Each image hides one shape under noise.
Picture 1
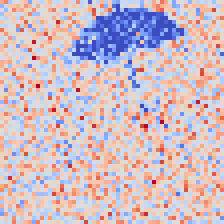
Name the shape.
umbrella
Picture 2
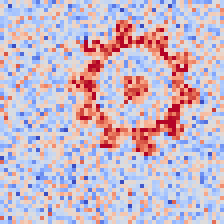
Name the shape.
gear
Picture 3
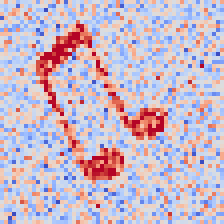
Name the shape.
pair of musical notes
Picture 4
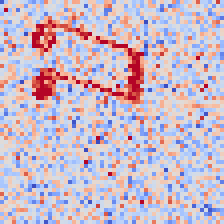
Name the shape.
pair of musical notes
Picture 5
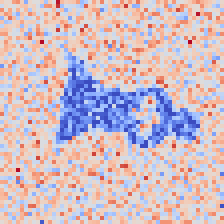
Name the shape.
chess bishop
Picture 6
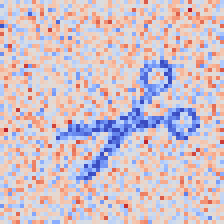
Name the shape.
pair of scissors
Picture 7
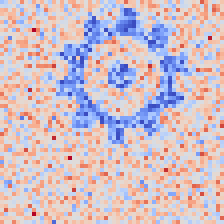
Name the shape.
gear
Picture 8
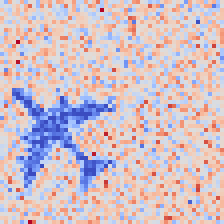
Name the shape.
airplane
